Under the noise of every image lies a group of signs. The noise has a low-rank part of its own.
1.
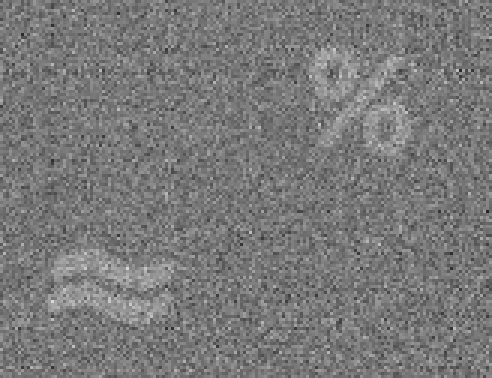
top right: light percent sign; bottom left: light approximately sign
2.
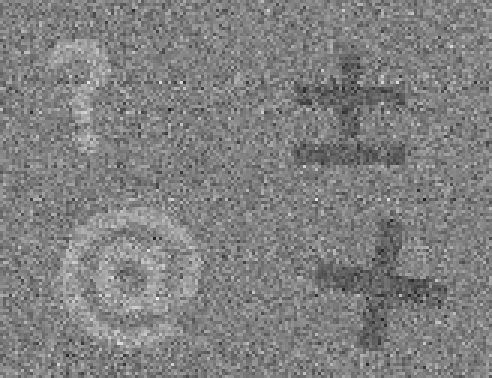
top left: light question mark; top right: dark plus-minus sign; bottom left: light at sign; bottom right: dark plus sign
